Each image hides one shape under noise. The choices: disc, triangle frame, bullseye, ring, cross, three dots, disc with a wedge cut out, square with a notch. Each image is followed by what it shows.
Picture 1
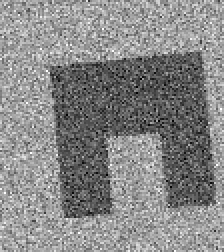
square with a notch
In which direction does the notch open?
down
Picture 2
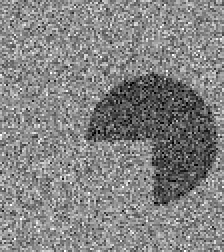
disc with a wedge cut out
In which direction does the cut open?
down and left
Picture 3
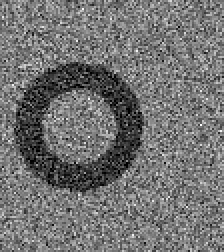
ring
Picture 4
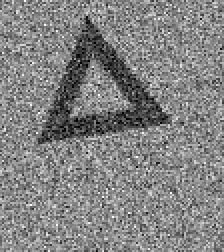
triangle frame
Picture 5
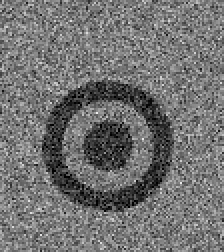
bullseye
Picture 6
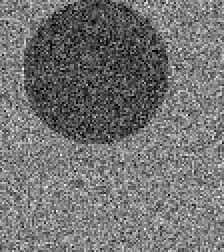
disc
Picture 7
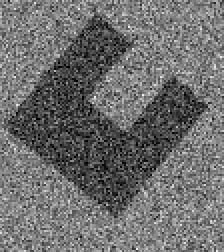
square with a notch
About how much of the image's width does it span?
nearly all
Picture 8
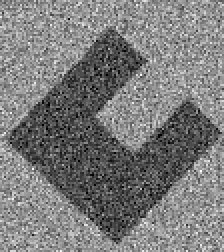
square with a notch
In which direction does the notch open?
up and right
